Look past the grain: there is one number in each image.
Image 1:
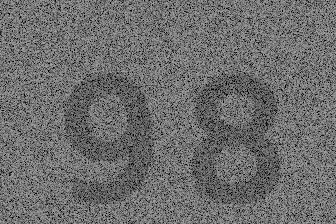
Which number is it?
98
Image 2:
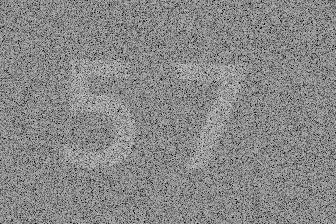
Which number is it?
57
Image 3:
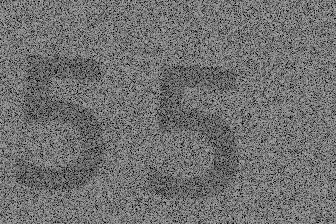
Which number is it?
55
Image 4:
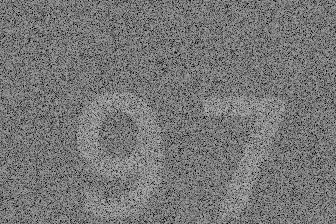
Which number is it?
97
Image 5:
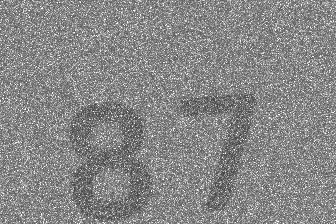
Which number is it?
87
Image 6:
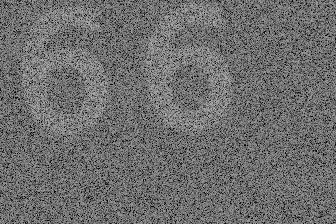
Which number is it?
66
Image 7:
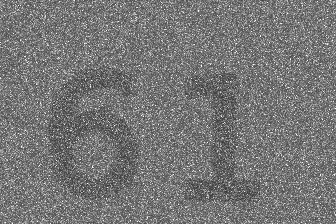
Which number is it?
61
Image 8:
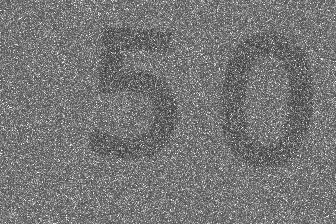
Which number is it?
50
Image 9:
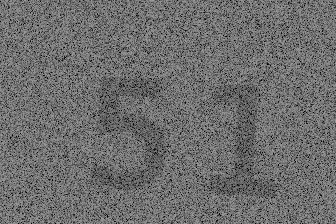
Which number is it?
51
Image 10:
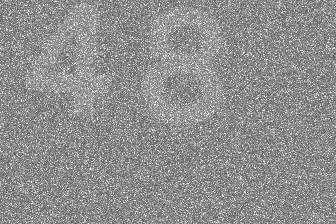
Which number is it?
48
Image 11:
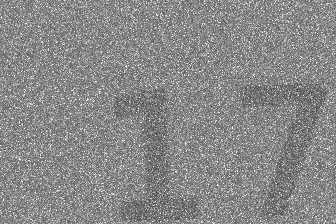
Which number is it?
17
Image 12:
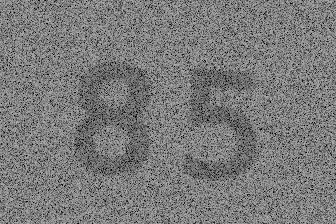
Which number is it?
85
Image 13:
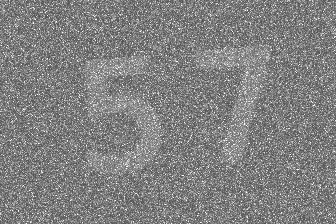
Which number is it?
57
